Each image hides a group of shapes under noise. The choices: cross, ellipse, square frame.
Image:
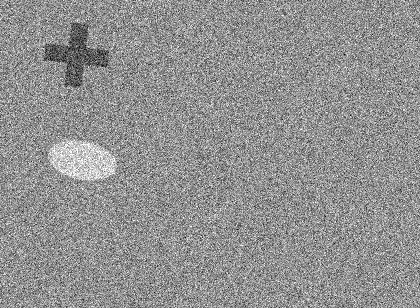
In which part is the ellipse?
middle left
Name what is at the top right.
nothing
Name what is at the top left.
cross
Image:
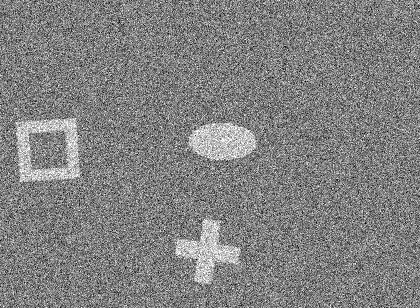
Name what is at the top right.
nothing
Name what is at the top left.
nothing
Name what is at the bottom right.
nothing
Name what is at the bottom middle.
cross
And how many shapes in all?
3
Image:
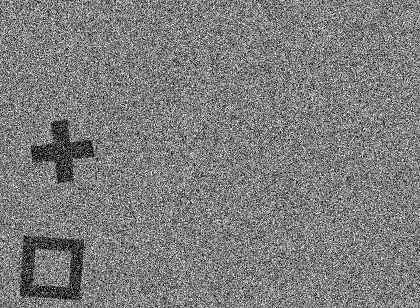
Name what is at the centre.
nothing
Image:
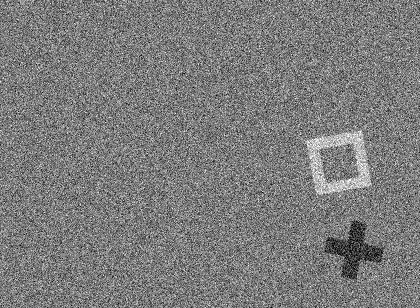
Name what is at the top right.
nothing
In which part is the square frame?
middle right
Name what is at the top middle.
nothing
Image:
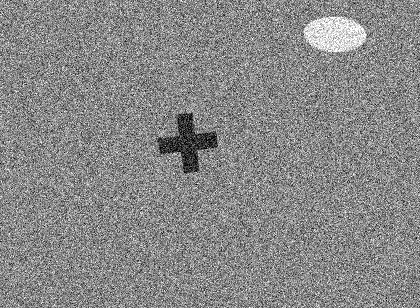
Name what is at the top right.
ellipse
